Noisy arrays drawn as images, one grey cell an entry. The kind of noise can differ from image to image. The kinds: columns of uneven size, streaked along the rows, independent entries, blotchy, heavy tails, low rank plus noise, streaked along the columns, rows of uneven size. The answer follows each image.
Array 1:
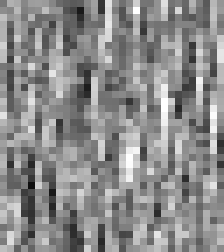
streaked along the columns
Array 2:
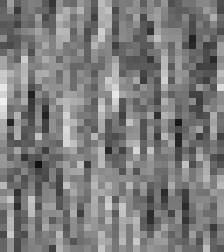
streaked along the columns
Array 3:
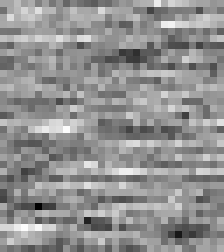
streaked along the rows
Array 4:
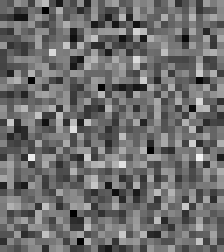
low rank plus noise
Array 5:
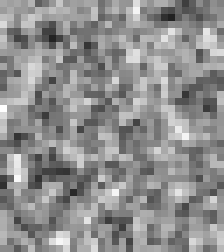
blotchy
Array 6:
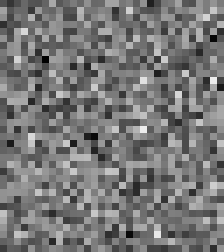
independent entries
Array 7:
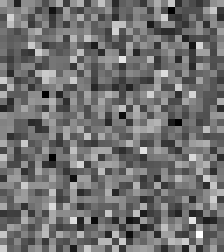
independent entries
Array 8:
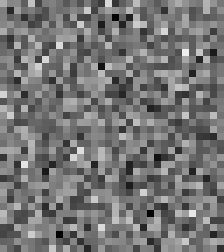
independent entries
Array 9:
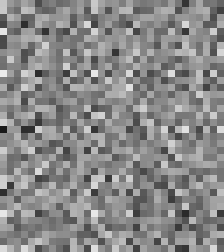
low rank plus noise
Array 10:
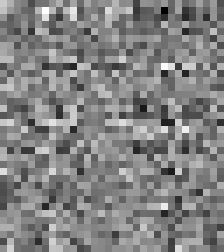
low rank plus noise
